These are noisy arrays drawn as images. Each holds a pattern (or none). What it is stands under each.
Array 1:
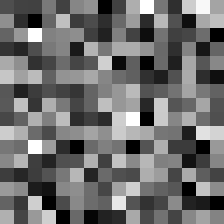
only noise
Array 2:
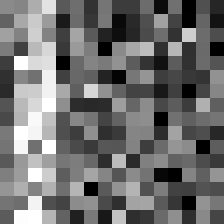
one vertical stripe
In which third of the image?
left
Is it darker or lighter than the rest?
lighter
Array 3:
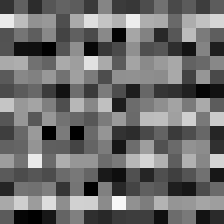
horizontal stripes
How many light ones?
5
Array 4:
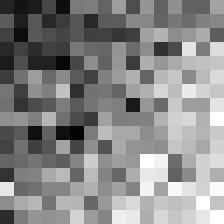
a smooth slope
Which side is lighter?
bottom right
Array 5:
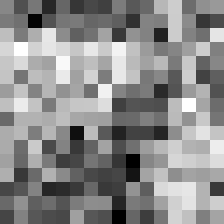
spokes from one point
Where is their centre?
top right
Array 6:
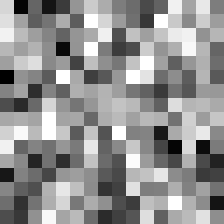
spokes from one point
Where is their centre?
centre
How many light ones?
7
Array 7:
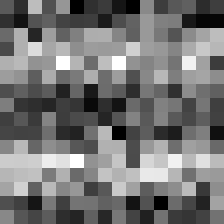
horizontal stripes
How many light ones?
2
